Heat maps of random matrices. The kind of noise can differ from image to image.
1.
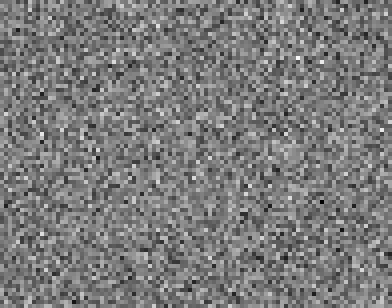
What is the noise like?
independent entries
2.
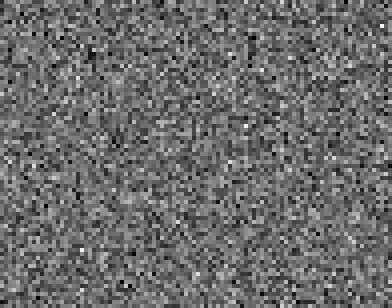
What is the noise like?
independent entries
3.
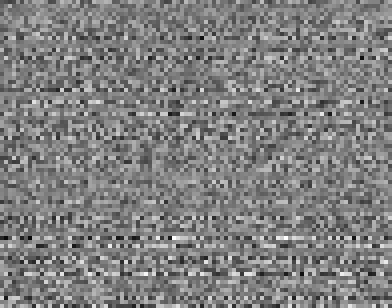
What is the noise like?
rows of uneven size
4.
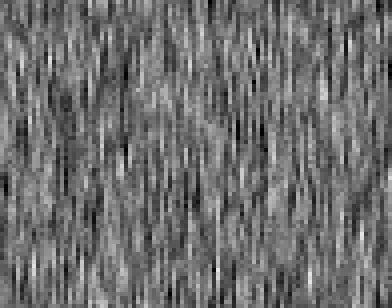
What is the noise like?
streaked along the columns
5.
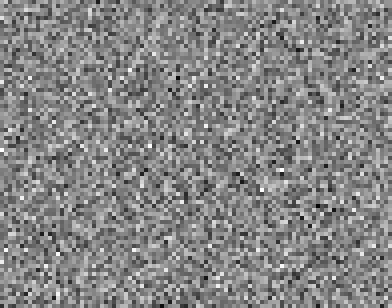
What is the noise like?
independent entries
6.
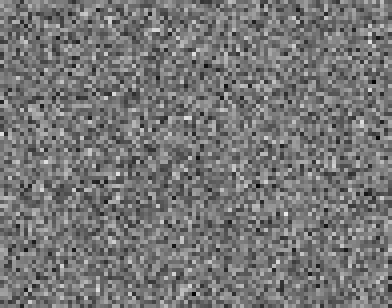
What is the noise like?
independent entries
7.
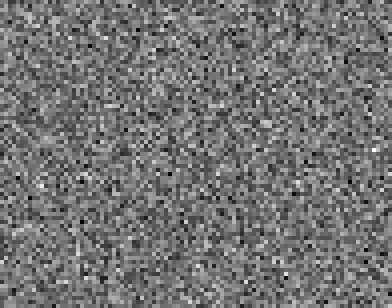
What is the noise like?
independent entries
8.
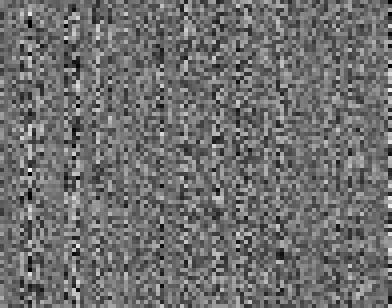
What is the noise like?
columns of uneven size
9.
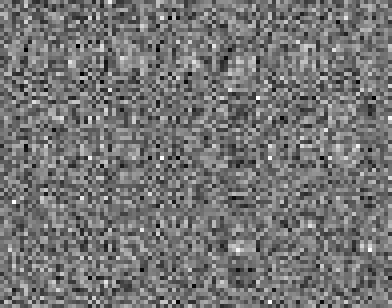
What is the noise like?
low rank plus noise
